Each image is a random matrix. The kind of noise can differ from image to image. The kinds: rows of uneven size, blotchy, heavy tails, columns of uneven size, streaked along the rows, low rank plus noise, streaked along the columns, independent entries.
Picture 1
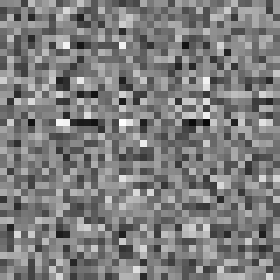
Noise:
low rank plus noise
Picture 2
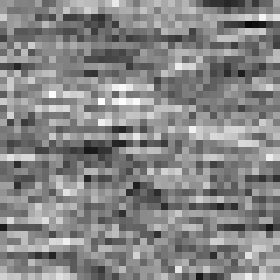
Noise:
streaked along the rows
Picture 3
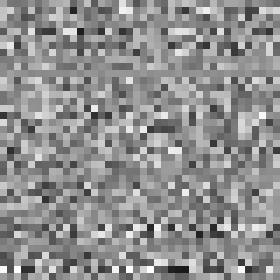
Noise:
rows of uneven size
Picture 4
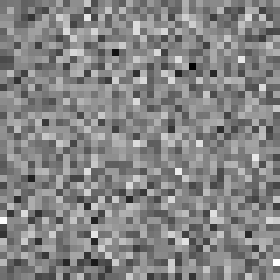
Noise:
low rank plus noise
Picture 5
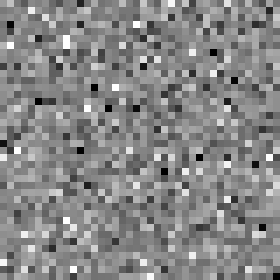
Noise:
heavy tails
